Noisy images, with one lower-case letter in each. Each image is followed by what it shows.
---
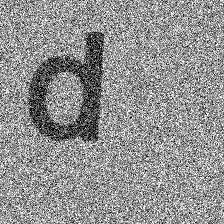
d
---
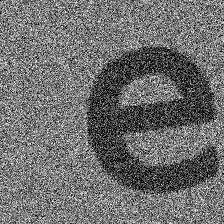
e
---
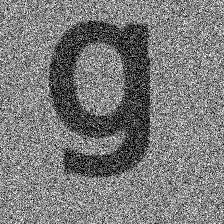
g
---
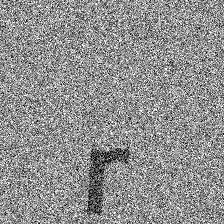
r
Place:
bottom middle
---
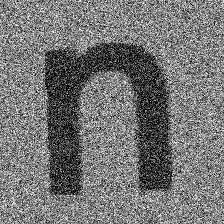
n
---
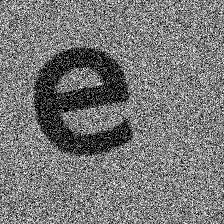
e
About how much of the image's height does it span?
half
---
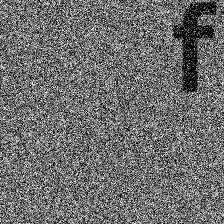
f
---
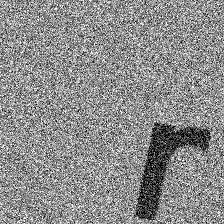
r
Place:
bottom right
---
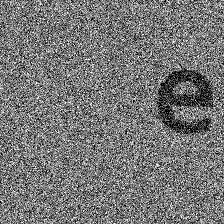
e
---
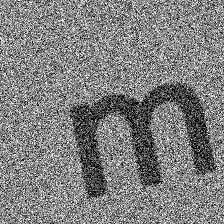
m
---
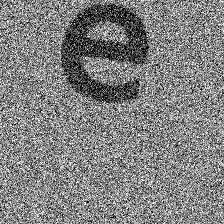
e
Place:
top middle
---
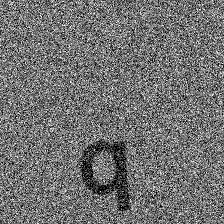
q
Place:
bottom middle
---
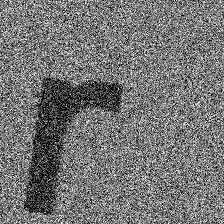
r
